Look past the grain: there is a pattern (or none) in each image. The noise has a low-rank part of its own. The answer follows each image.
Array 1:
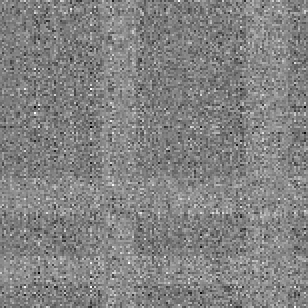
bands of rows crossing bands of columns
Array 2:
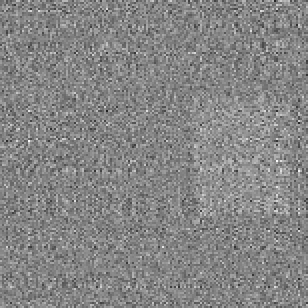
one block
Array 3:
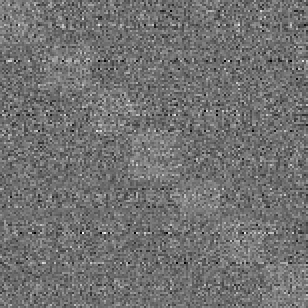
blocks along the diagonal
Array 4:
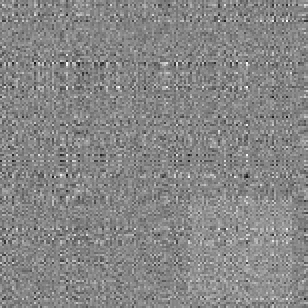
one block
